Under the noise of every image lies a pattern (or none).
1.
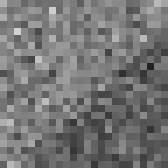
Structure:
a sharp edge
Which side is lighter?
top left
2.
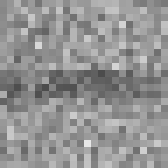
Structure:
one horizontal stripe
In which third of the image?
middle
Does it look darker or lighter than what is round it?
darker
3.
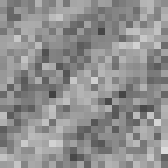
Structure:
diagonal stripes
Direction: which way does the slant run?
bottom left to top right
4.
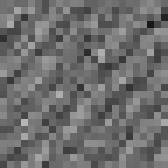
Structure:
diagonal stripes
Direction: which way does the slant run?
bottom left to top right
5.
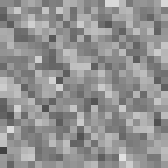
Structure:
diagonal stripes
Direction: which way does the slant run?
top left to bottom right
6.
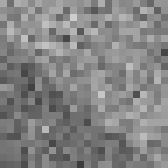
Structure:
a sharp edge
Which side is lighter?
top right
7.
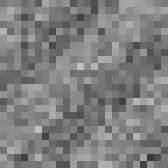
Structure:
diagonal stripes
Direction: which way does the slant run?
bottom left to top right
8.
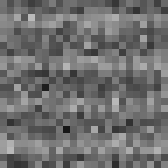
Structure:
horizontal stripes
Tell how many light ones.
4
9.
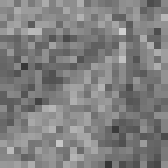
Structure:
spokes from one point
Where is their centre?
top right
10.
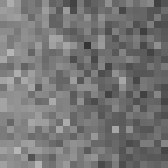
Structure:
a smooth slope
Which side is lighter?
left
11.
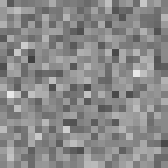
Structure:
only noise
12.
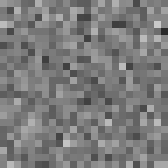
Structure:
only noise
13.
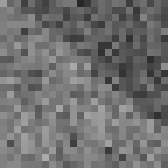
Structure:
a sharp edge
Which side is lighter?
bottom left
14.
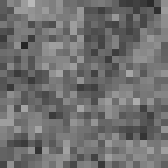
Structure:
spokes from one point
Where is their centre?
bottom middle
